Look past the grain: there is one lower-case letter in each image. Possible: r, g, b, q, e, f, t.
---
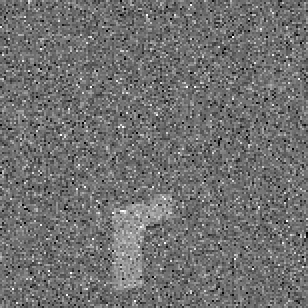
r
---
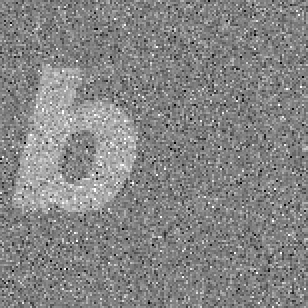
b
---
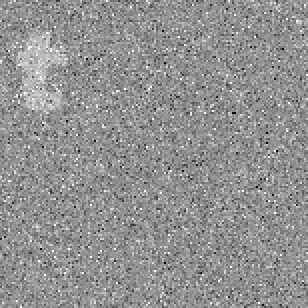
t
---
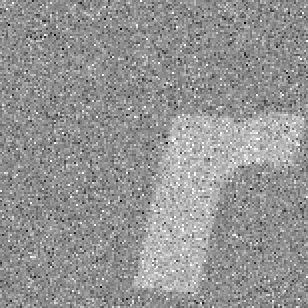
r
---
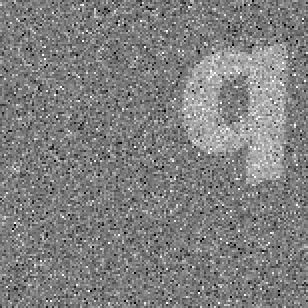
q
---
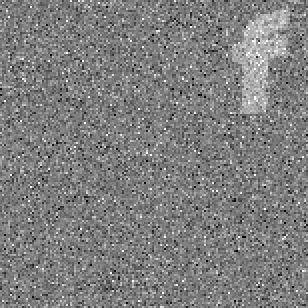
f
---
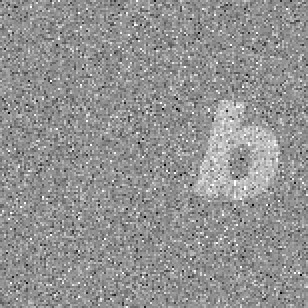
b
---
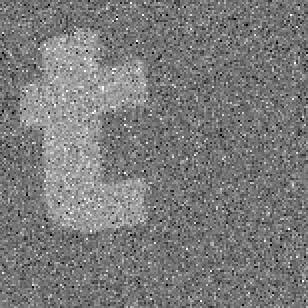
t
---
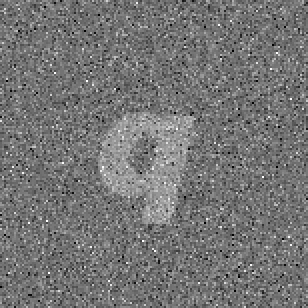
q
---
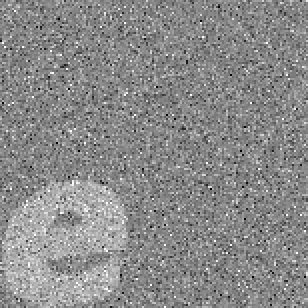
e
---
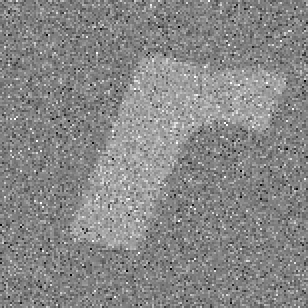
r
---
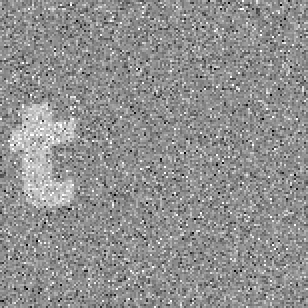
t
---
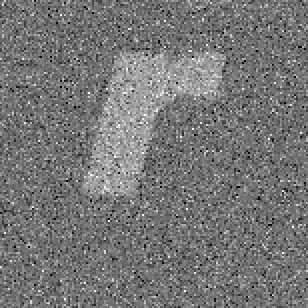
r
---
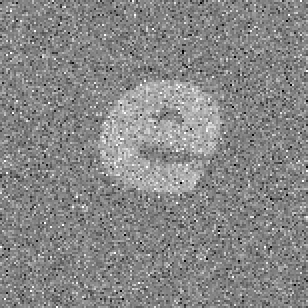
e
